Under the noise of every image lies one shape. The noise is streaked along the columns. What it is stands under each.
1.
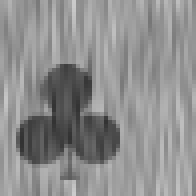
club
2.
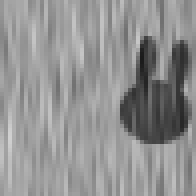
rabbit's head
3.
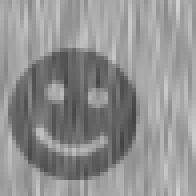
smiling face
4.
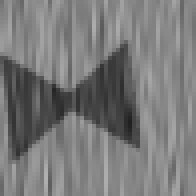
bow tie
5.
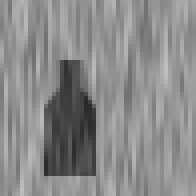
bottle
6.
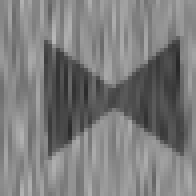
bow tie
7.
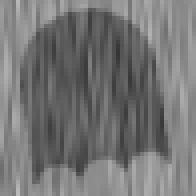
ghost
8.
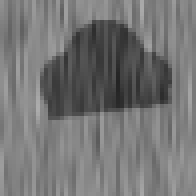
cloud
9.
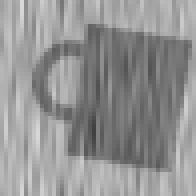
cup
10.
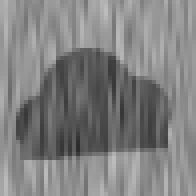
cloud
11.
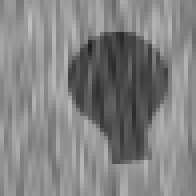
light bulb
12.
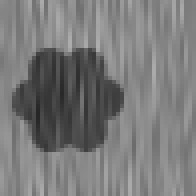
flower
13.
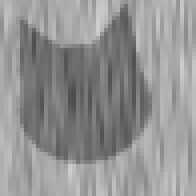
cat's head
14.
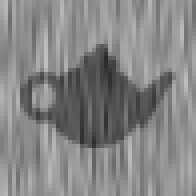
teapot
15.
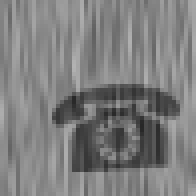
telephone
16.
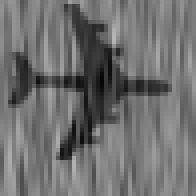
airplane
